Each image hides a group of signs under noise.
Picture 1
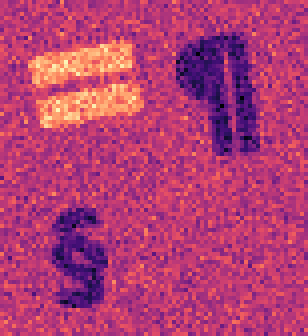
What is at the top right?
pilcrow
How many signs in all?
3
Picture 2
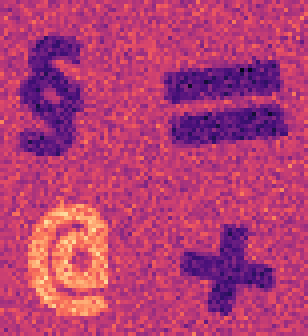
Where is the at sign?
bottom left
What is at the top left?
section sign
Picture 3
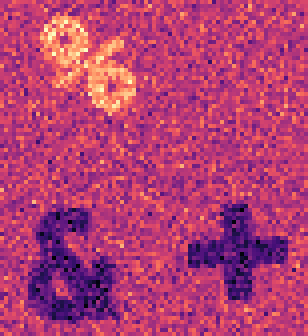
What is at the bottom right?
plus sign
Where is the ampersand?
bottom left
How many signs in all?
3
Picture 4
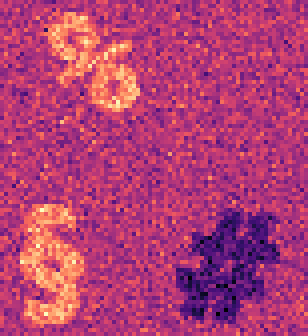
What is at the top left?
percent sign
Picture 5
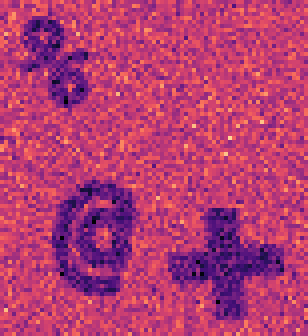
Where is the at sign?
bottom left
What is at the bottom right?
plus sign
